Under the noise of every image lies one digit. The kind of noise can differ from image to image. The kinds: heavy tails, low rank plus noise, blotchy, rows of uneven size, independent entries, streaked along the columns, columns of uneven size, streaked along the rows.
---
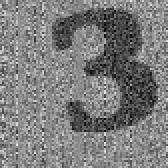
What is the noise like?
columns of uneven size
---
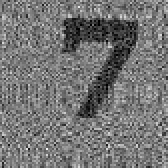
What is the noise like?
low rank plus noise
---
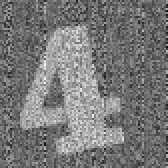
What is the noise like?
columns of uneven size
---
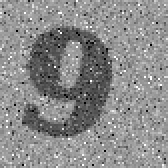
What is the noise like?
heavy tails
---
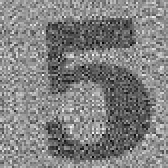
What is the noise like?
low rank plus noise
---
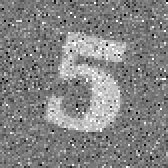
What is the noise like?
heavy tails
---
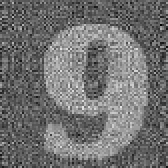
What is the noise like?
low rank plus noise
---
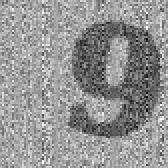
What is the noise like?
columns of uneven size
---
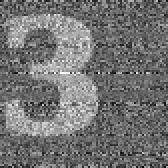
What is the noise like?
rows of uneven size
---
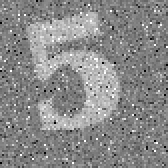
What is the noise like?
heavy tails
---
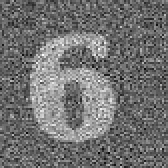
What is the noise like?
low rank plus noise
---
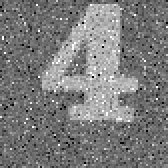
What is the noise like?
heavy tails
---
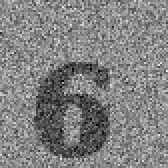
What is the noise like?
independent entries
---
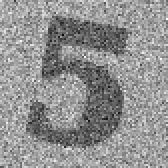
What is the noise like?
independent entries
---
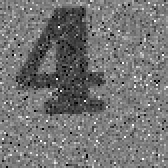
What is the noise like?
heavy tails
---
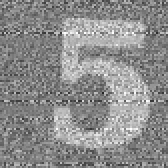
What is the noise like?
rows of uneven size
